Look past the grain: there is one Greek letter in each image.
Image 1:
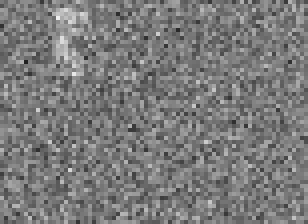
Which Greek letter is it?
xi
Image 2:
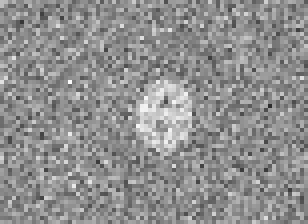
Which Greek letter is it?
theta
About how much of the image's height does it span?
a third
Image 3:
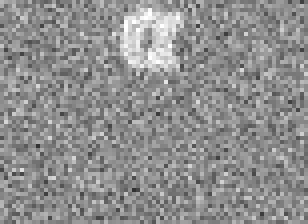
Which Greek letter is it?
alpha
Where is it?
top middle
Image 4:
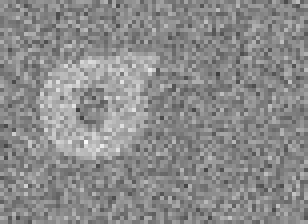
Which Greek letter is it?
sigma
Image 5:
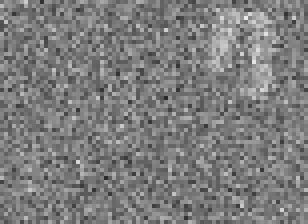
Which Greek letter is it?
eta
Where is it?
top right
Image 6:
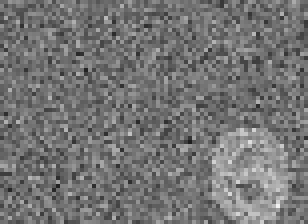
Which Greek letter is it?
theta
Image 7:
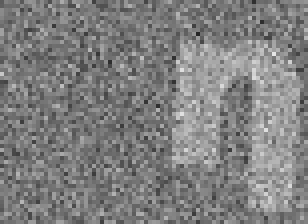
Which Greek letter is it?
eta
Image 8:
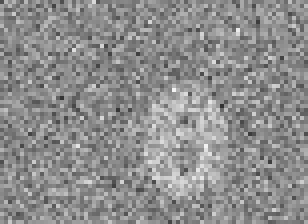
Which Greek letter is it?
theta
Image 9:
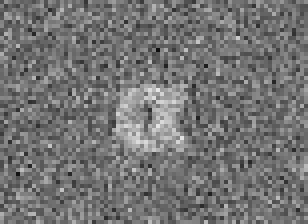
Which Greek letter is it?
alpha
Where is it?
centre
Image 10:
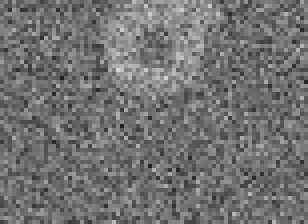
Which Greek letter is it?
sigma
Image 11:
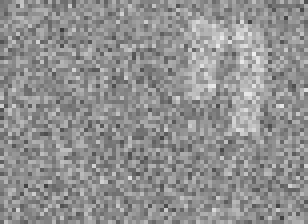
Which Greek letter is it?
eta
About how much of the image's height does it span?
half
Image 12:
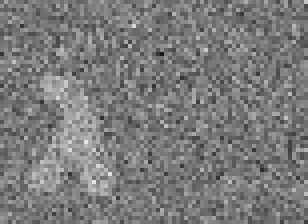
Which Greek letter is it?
lambda
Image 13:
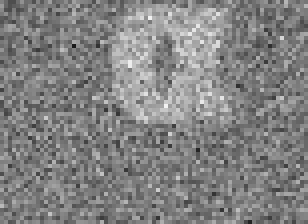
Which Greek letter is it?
alpha
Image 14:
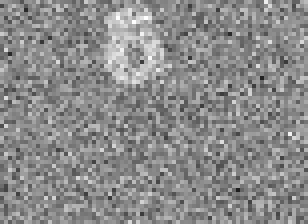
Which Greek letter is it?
delta
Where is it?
top middle
